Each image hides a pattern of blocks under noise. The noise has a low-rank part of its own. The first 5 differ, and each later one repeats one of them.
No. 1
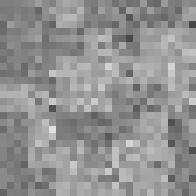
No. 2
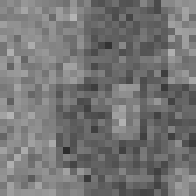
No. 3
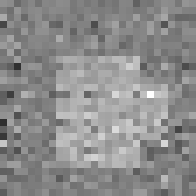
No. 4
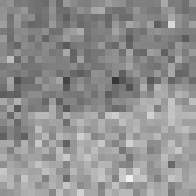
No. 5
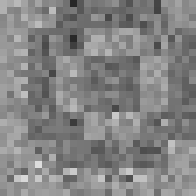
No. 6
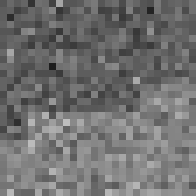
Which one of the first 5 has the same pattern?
4
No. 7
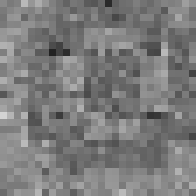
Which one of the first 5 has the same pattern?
5
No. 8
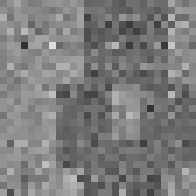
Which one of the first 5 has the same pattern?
2
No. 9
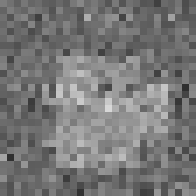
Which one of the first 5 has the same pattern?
3
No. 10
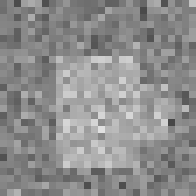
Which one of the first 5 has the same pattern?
3
